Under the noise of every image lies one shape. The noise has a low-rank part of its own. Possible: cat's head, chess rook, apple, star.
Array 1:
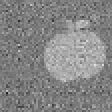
apple
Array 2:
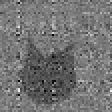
cat's head
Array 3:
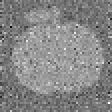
apple
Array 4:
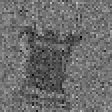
chess rook
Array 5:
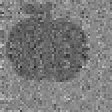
apple
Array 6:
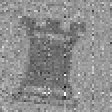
chess rook
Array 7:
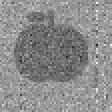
apple
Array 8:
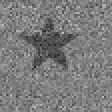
star
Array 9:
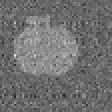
apple
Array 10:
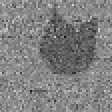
cat's head
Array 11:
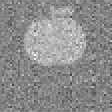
apple
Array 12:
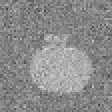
apple
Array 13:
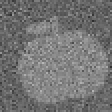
apple
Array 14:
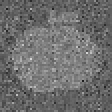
apple
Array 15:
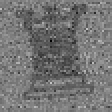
chess rook
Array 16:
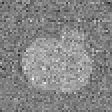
apple
